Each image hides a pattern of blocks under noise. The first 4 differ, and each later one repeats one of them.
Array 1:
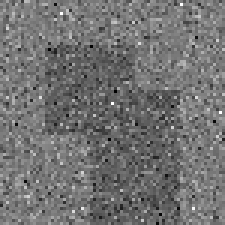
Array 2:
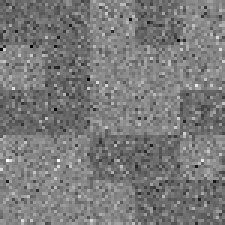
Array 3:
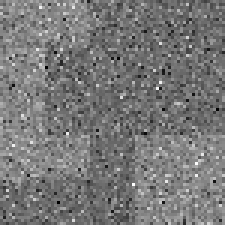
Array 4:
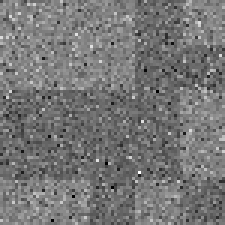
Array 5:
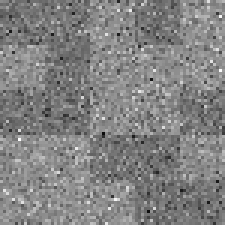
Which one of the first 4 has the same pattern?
2
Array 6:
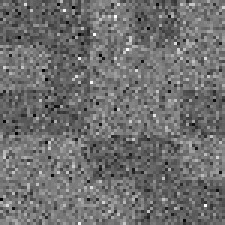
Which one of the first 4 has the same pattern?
2
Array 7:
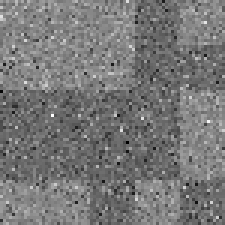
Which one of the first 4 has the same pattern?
4
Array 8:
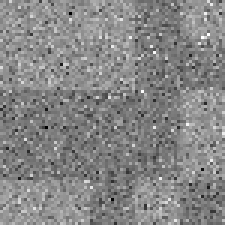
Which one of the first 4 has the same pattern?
4
